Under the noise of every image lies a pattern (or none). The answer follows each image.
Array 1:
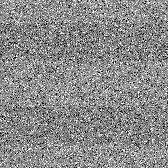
horizontal stripes
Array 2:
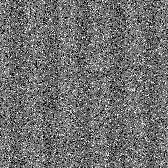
vertical stripes
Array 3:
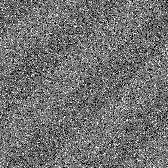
diagonal stripes
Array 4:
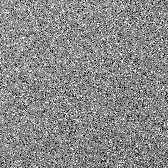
a smooth slope
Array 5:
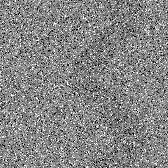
a wavy band
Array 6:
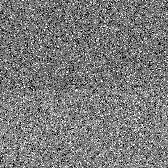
a sharp edge
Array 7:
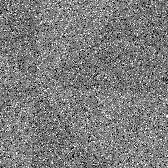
spokes from one point
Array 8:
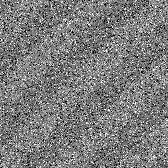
diagonal stripes
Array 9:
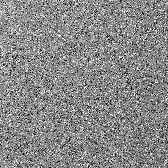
a smooth slope
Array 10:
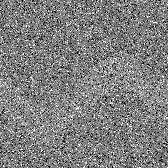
a wavy band
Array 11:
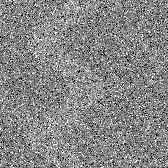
a wavy band
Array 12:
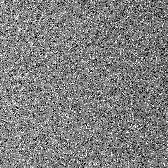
a smooth slope
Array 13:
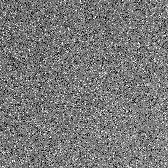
a smooth slope
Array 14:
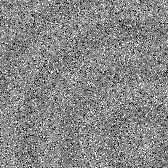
rings round one point
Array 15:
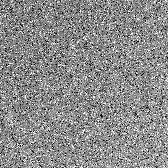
a smooth slope
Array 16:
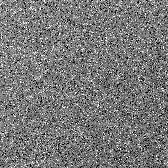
a smooth slope
